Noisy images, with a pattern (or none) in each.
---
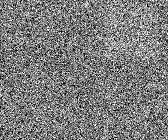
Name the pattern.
one block
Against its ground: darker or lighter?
lighter
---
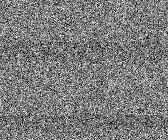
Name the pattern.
bands of rows
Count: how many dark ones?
2
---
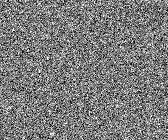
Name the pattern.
only noise
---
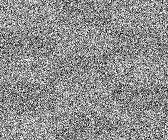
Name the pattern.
a checkerboard
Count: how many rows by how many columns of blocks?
5 by 3
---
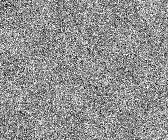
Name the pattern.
a checkerboard
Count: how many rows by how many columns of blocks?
5 by 6
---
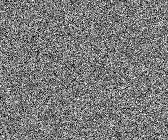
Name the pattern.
only noise
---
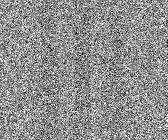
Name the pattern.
bands of columns
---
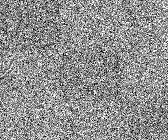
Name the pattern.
blocks along the diagonal
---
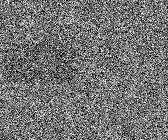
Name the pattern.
one block
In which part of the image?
middle left
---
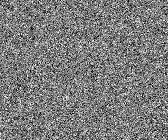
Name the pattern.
only noise
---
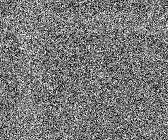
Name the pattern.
bands of rows crossing bands of columns
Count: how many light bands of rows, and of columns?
1 and 1
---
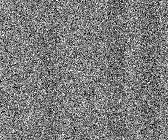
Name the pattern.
bands of columns
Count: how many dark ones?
3
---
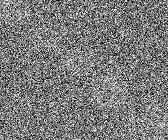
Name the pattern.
blocks along the diagonal
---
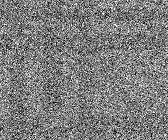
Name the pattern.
bands of rows crossing bands of columns
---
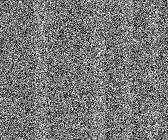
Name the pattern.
bands of columns
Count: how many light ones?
4
